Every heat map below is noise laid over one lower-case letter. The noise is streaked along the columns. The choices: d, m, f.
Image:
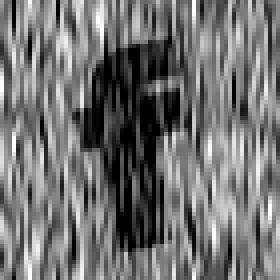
f
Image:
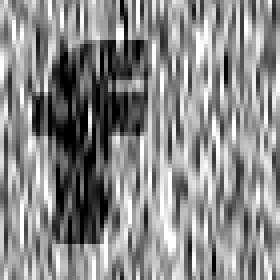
f
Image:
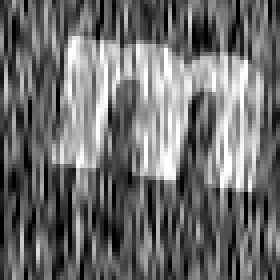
m
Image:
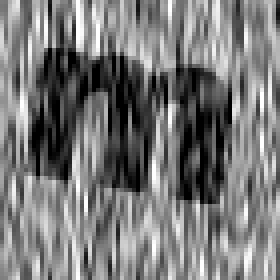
m
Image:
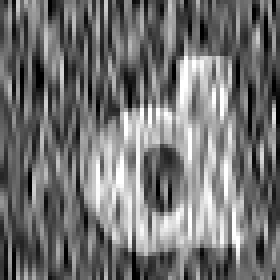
d
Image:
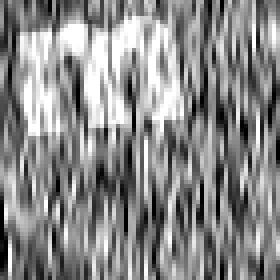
m
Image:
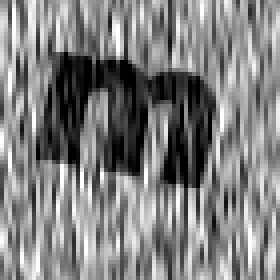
m
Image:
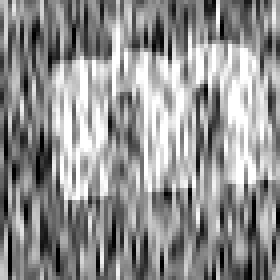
m
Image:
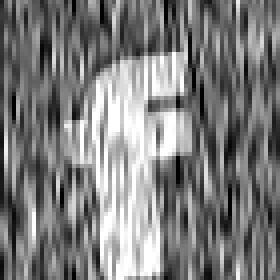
f
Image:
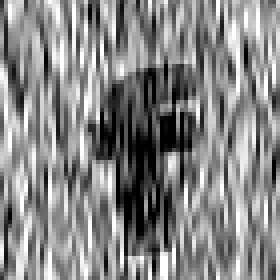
f
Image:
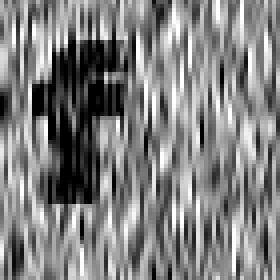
f
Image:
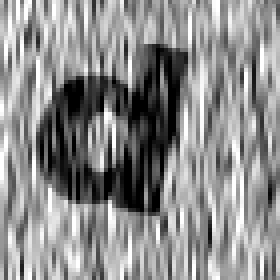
d
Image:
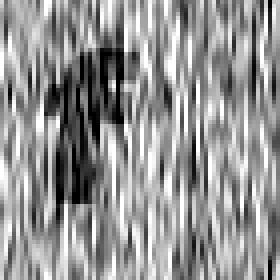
f
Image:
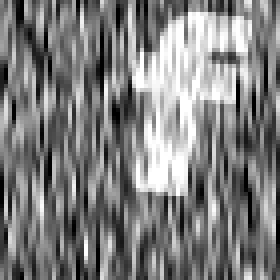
f
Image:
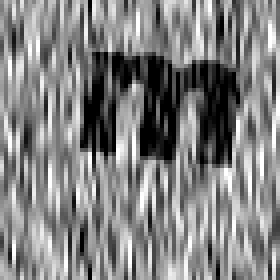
m
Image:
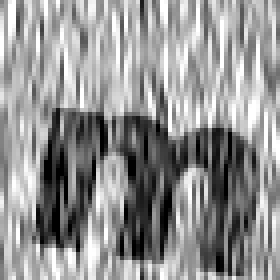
m
